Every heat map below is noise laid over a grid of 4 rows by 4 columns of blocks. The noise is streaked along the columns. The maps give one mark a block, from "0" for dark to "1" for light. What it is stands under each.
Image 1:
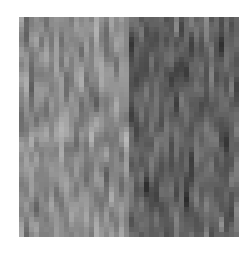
1 1 0 0
1 1 0 0
1 1 0 0
1 1 0 0
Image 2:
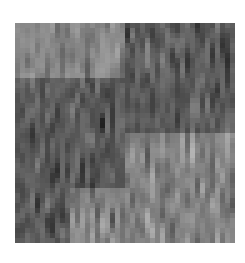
1 1 0 0
0 0 0 0
0 0 1 1
0 1 1 1
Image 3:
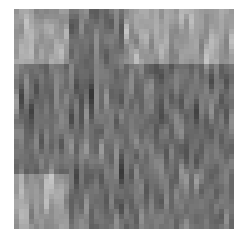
1 0 1 1
0 0 0 0
0 0 0 0
1 0 0 0
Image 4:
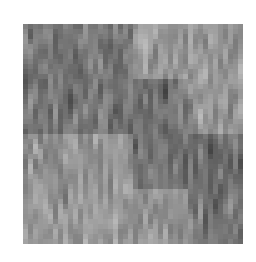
0 0 1 1
0 0 0 1
1 1 0 0
1 1 1 0
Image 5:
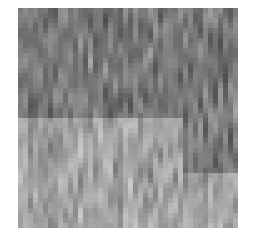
0 0 0 0
0 0 0 0
1 1 1 0
1 1 1 1
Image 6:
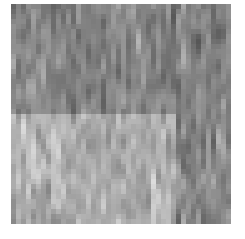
0 0 0 0
0 0 0 0
1 1 1 0
1 1 1 0
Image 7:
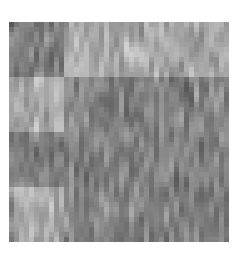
0 1 1 1
1 0 0 0
0 0 0 0
1 0 0 0
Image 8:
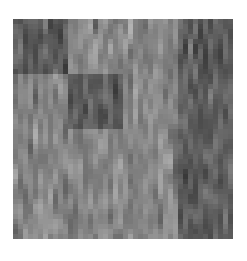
0 1 1 0
1 0 1 0
1 1 1 0
1 1 1 0
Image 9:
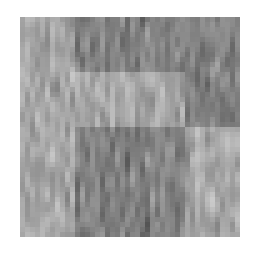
1 0 0 0
1 1 1 0
1 0 0 1
1 0 0 1
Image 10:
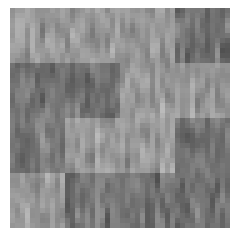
1 1 1 0
0 0 1 1
0 1 1 0
1 0 0 0
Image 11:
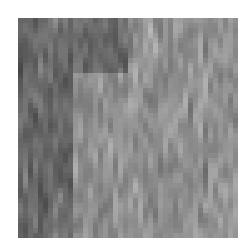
0 0 1 1
0 1 1 1
0 1 1 1
0 1 1 1
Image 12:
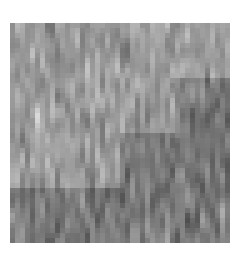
1 1 1 1
1 1 1 0
1 1 0 0
0 0 0 0
